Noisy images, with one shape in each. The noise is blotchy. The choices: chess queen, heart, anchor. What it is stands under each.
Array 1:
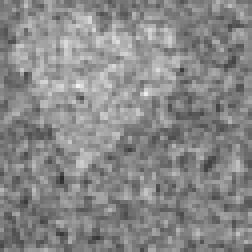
light heart
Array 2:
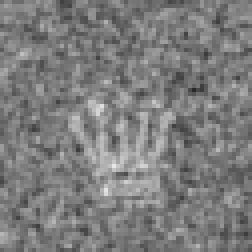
light chess queen
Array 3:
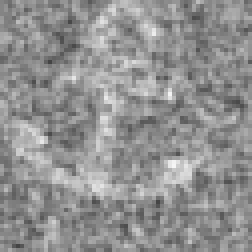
light anchor
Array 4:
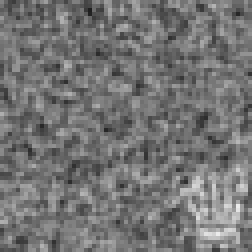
light chess queen, bottom right
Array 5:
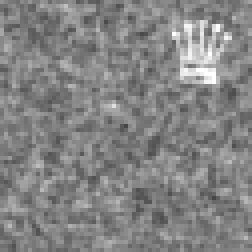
light chess queen, top right
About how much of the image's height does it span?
a quarter
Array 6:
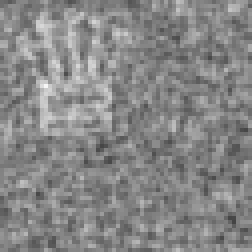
light chess queen
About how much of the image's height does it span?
half
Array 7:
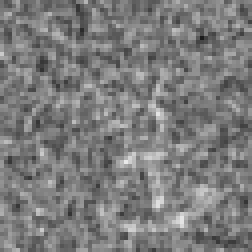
light anchor
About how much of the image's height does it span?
half
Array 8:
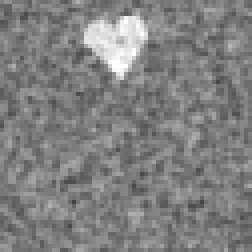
light heart, top middle
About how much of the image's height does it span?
a quarter
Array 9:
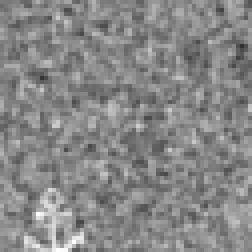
light anchor, bottom left
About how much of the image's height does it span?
a quarter
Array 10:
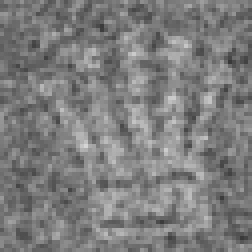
light chess queen
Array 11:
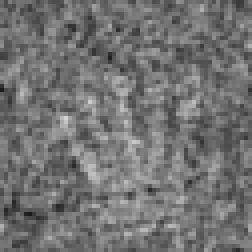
light chess queen
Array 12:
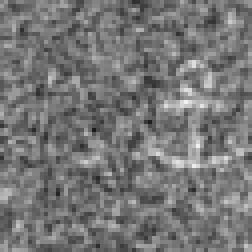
light anchor, middle right
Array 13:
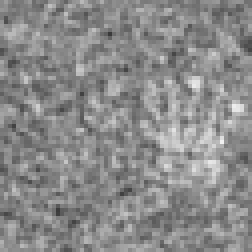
light chess queen, middle right
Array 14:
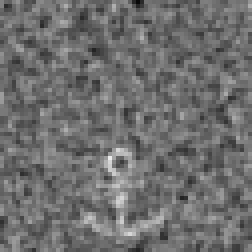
light anchor, bottom middle
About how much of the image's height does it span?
a third
